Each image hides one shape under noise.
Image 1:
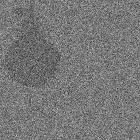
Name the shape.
pear
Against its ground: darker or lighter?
darker
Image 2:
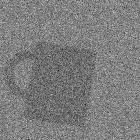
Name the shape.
cup
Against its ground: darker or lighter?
darker
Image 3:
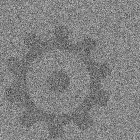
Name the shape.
gear
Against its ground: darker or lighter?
darker
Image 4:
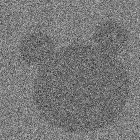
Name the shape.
bear's head
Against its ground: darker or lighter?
darker
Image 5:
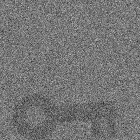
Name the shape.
key
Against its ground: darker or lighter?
darker
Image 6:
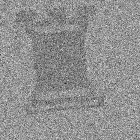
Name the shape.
chess rook
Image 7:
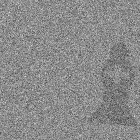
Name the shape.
chess bishop
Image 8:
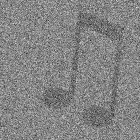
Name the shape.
pair of musical notes
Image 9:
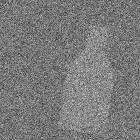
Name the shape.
bottle
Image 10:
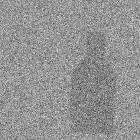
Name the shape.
bottle
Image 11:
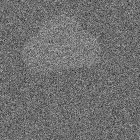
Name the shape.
cloud
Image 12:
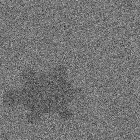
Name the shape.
turtle
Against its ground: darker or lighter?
darker
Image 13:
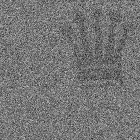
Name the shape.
chess queen
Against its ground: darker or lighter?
darker
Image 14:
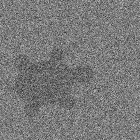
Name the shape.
turtle
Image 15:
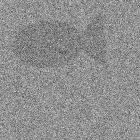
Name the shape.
fish
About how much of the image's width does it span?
two thirds
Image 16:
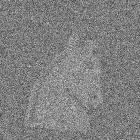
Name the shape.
chess knight
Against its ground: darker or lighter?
lighter
